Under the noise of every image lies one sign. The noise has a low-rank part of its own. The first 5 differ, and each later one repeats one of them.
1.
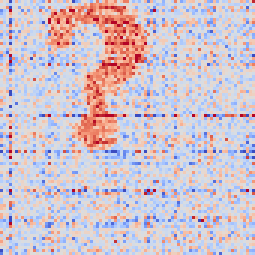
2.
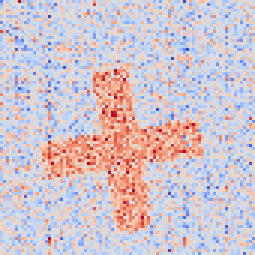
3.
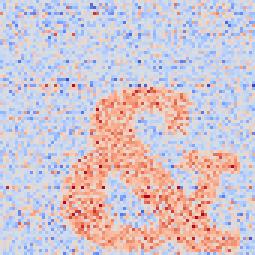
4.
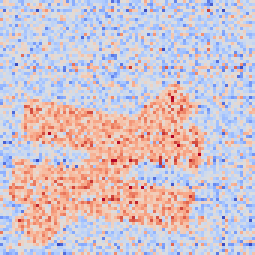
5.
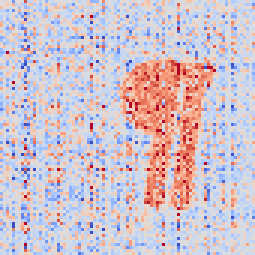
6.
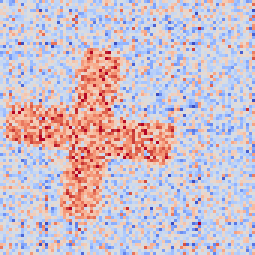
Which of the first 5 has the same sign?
2
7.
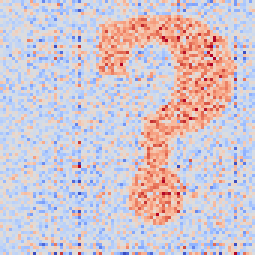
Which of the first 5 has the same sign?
1
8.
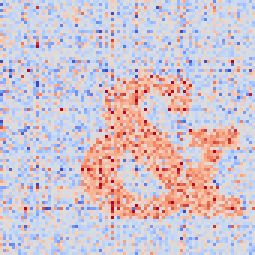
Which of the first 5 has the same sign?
3
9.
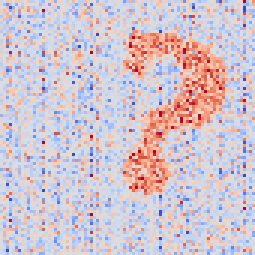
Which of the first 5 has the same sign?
1
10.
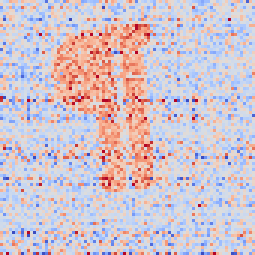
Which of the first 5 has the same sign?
5
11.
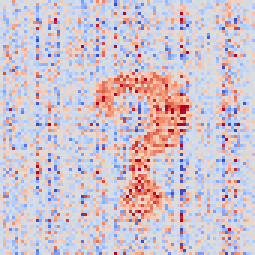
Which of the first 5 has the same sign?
1
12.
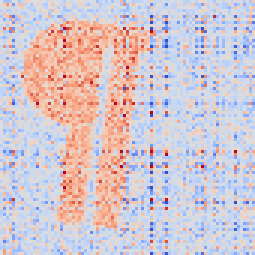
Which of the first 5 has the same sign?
5
